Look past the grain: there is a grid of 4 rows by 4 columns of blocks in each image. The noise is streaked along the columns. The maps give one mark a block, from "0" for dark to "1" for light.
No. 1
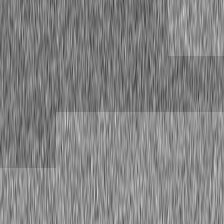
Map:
0001
0000
0111
1111
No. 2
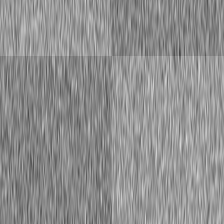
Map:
1100
0011
0011
0011
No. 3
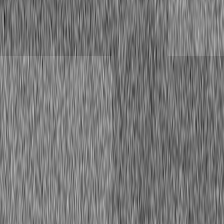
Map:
0001
1100
1100
1100
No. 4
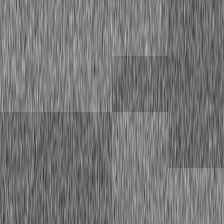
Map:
1110
1100
0010
0011
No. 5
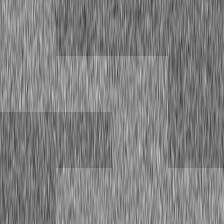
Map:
1000
1110
0010
0111
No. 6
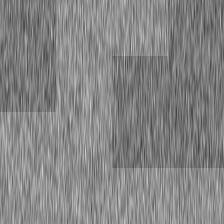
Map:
0110
0100
1100
1111
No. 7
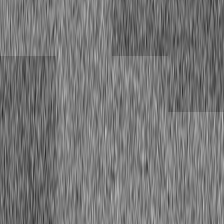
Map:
1100
0110
0111
0111
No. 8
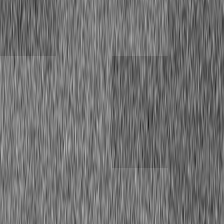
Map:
0110
1100
1100
1110
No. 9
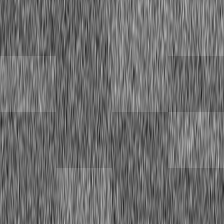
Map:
0011
1010
0001
0100
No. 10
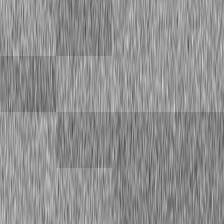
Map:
1011
0111
1000
1100
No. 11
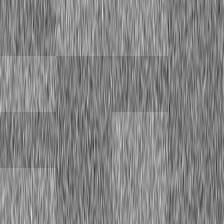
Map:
0110
1000
0010
1010
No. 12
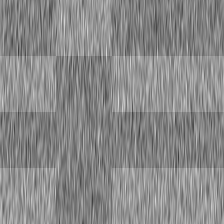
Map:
0100
1011
0000
1011
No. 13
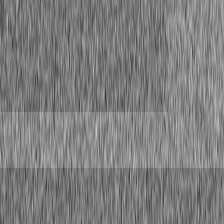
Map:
0001
0001
1111
0000
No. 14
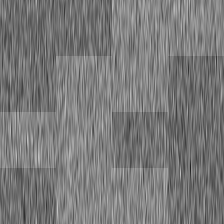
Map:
0011
0110
1100
0110
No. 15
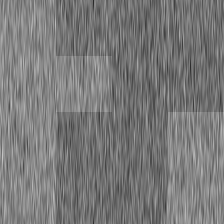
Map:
1000
1100
1001
1001
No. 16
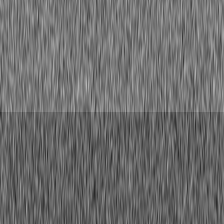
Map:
1111
1111
0000
0000
